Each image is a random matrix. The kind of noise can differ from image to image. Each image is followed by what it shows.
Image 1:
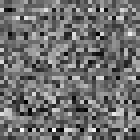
rows of uneven size
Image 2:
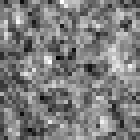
blotchy
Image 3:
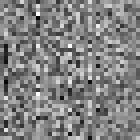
columns of uneven size
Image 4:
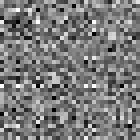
low rank plus noise
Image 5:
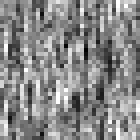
streaked along the columns
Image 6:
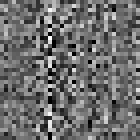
columns of uneven size
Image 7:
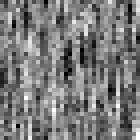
streaked along the columns
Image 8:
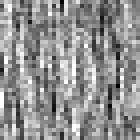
streaked along the columns
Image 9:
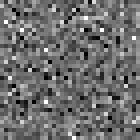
heavy tails
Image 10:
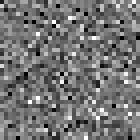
heavy tails
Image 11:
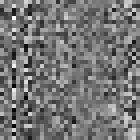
columns of uneven size
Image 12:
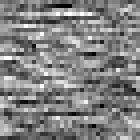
streaked along the rows
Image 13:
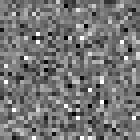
heavy tails
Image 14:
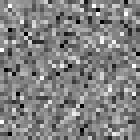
heavy tails
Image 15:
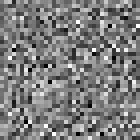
low rank plus noise
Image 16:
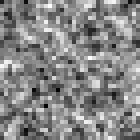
blotchy
